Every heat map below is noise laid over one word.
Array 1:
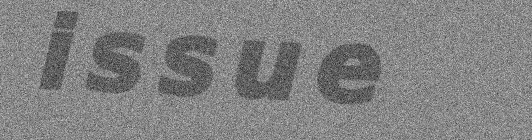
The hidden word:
issue
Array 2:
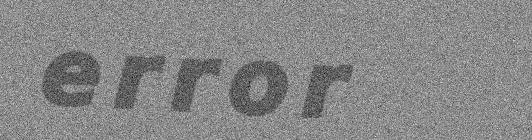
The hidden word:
error
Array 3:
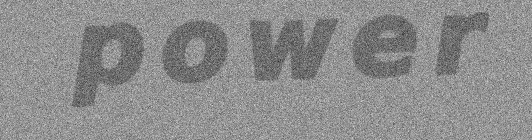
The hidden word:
power
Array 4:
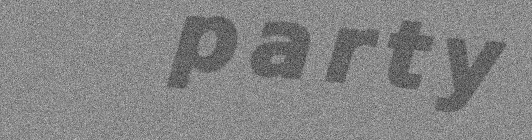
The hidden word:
party
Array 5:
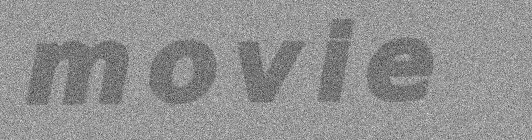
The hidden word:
movie
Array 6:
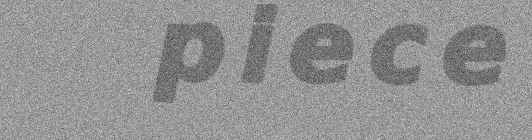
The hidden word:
piece
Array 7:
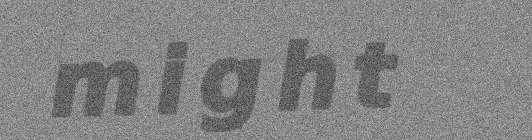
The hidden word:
might
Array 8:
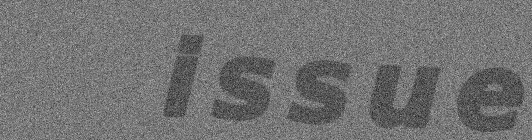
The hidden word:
issue
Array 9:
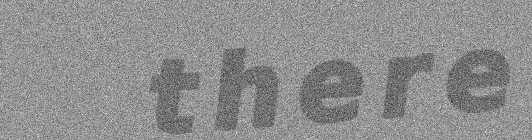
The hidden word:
there
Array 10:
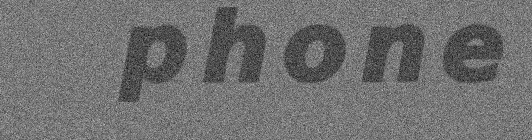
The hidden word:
phone
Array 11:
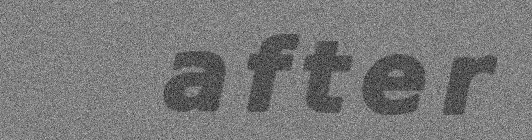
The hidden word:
after
